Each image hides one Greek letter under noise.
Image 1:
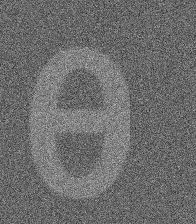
light theta
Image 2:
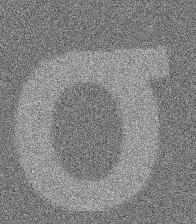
light sigma
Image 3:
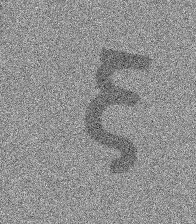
dark xi
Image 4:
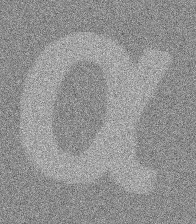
light alpha
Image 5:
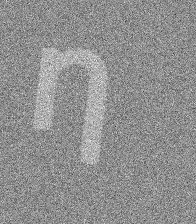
light eta
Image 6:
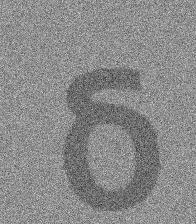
dark delta
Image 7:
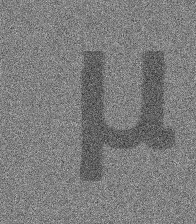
dark mu
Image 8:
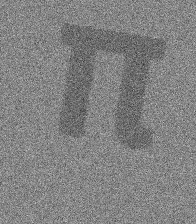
dark pi
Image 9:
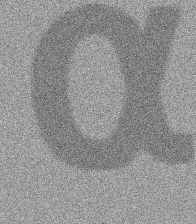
dark alpha
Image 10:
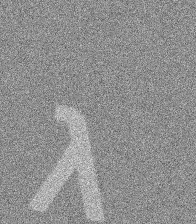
light lambda
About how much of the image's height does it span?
half
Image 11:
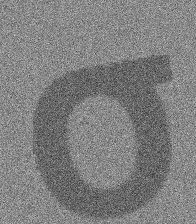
dark sigma
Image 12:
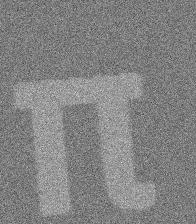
light pi
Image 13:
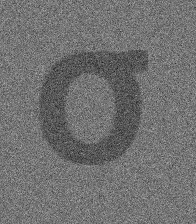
dark sigma
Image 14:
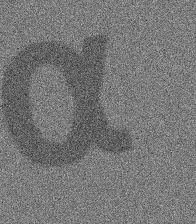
dark alpha
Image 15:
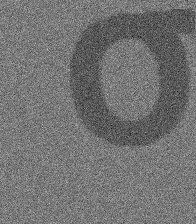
dark sigma
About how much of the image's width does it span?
two thirds
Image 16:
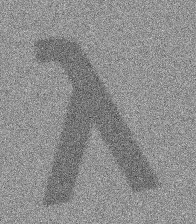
dark lambda
